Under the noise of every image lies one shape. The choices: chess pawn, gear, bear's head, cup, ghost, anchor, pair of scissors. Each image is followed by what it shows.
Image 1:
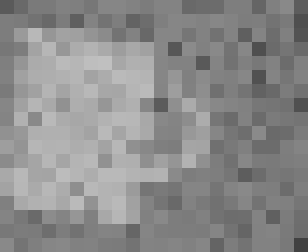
light cup
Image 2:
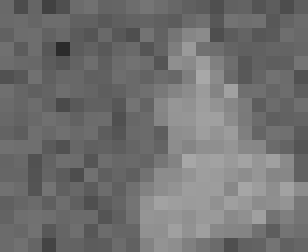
light chess pawn
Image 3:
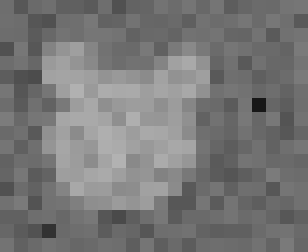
light bear's head
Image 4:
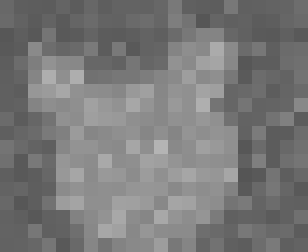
light bear's head
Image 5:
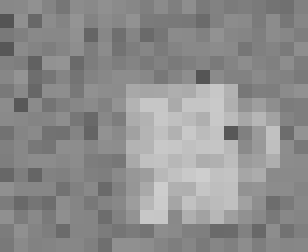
light cup
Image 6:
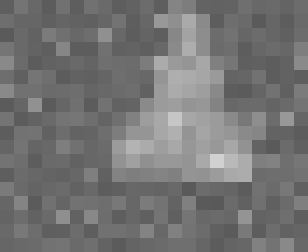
light chess pawn
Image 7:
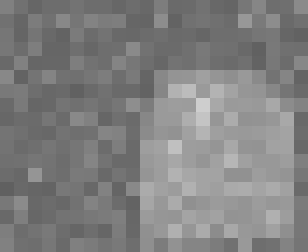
light ghost
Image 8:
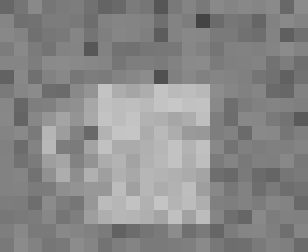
light cup
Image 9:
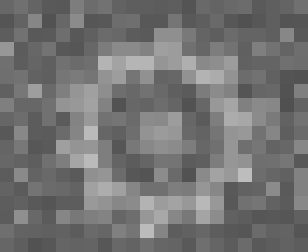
light gear
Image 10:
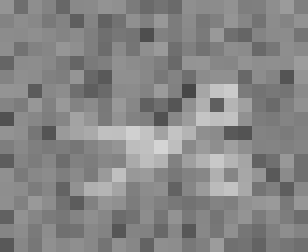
light pair of scissors
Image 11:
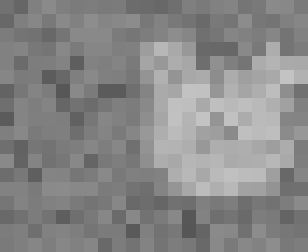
light bear's head
